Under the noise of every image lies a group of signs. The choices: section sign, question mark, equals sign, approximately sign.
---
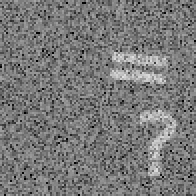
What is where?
top right: equals sign; bottom right: question mark
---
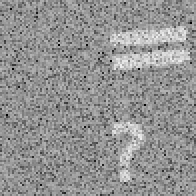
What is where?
top right: equals sign; bottom right: question mark
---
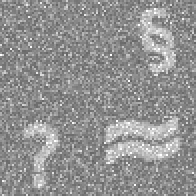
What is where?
top right: section sign; bottom left: question mark; bottom right: approximately sign
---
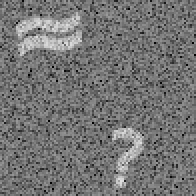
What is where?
top left: approximately sign; bottom right: question mark
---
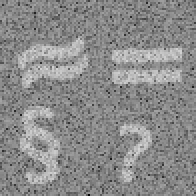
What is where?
top left: approximately sign; top right: equals sign; bottom left: section sign; bottom right: question mark
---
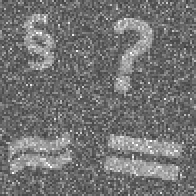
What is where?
top left: section sign; top right: question mark; bottom left: approximately sign; bottom right: equals sign
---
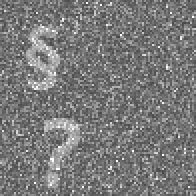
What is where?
top left: section sign; bottom left: question mark
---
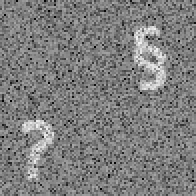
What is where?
top right: section sign; bottom left: question mark
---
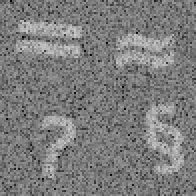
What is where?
top left: equals sign; top right: approximately sign; bottom left: question mark; bottom right: section sign
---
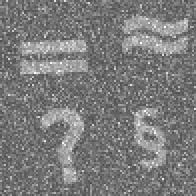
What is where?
top left: equals sign; top right: approximately sign; bottom left: question mark; bottom right: section sign
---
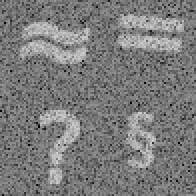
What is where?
top left: approximately sign; top right: equals sign; bottom left: question mark; bottom right: section sign
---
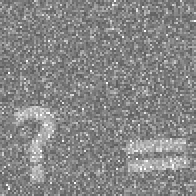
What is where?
bottom left: question mark; bottom right: equals sign
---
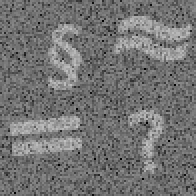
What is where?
top left: section sign; top right: approximately sign; bottom left: equals sign; bottom right: question mark
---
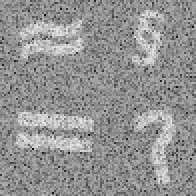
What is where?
top left: approximately sign; top right: section sign; bottom left: equals sign; bottom right: question mark
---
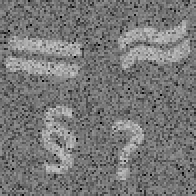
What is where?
top left: equals sign; top right: approximately sign; bottom left: section sign; bottom right: question mark
